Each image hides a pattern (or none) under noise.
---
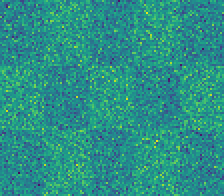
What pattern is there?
a checkerboard
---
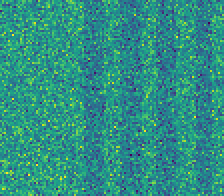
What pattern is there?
bands of columns
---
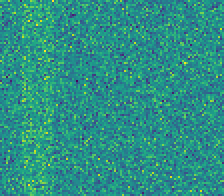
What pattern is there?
one band of columns
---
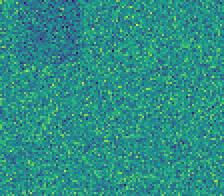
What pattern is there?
one block
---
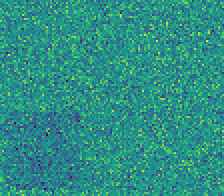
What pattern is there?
one block
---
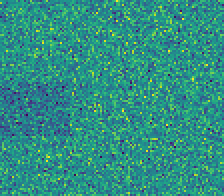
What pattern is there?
one block
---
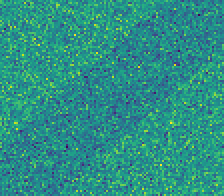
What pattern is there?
a diagonal band
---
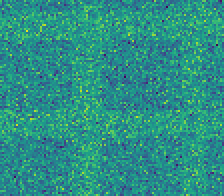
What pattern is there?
bands of rows crossing bands of columns
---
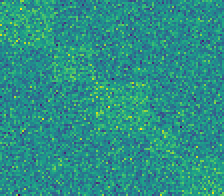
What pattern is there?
blocks along the diagonal
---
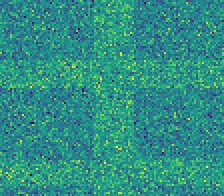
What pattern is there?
bands of rows crossing bands of columns
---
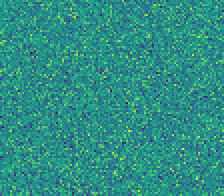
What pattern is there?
only noise
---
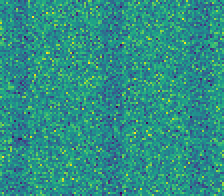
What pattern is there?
bands of columns
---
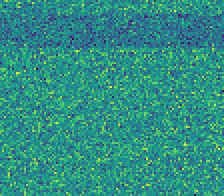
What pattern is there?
one band of rows
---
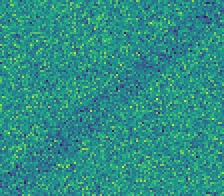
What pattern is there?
a diagonal band
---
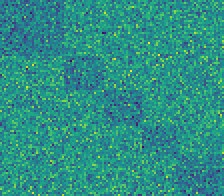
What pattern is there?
blocks along the diagonal
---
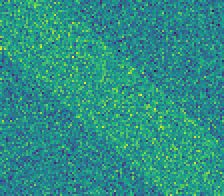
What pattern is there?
a diagonal band
